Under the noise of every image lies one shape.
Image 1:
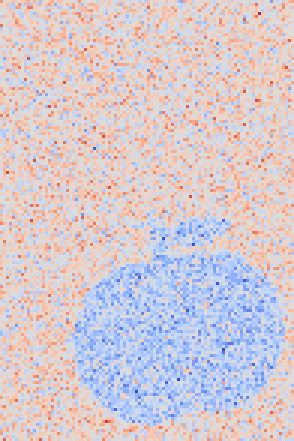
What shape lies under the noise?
apple
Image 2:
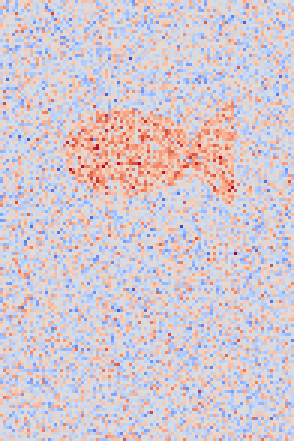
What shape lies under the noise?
fish
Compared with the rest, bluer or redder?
redder
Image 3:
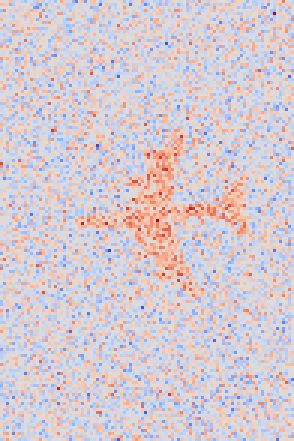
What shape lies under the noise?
airplane
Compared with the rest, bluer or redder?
redder
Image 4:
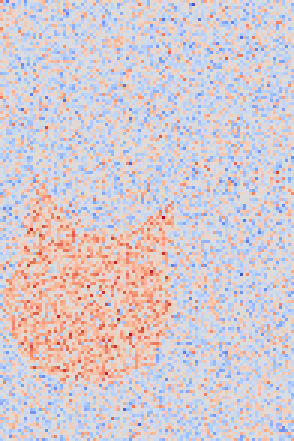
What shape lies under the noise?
cat's head
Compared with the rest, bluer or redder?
redder
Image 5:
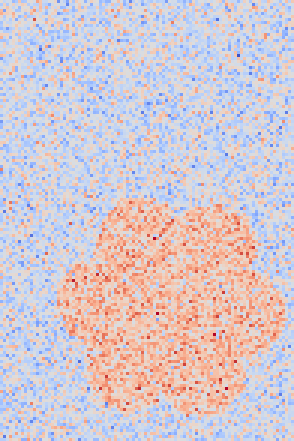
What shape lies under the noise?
flower
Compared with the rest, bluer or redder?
redder
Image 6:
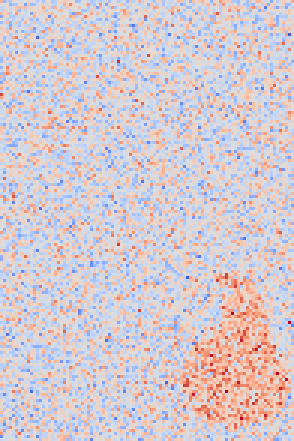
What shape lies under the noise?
pear
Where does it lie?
bottom right
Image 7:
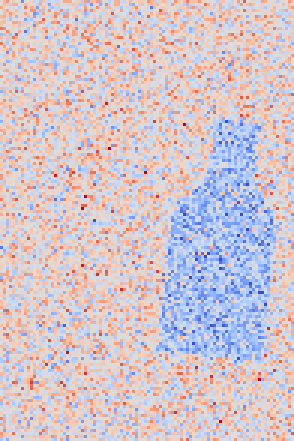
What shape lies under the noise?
bottle
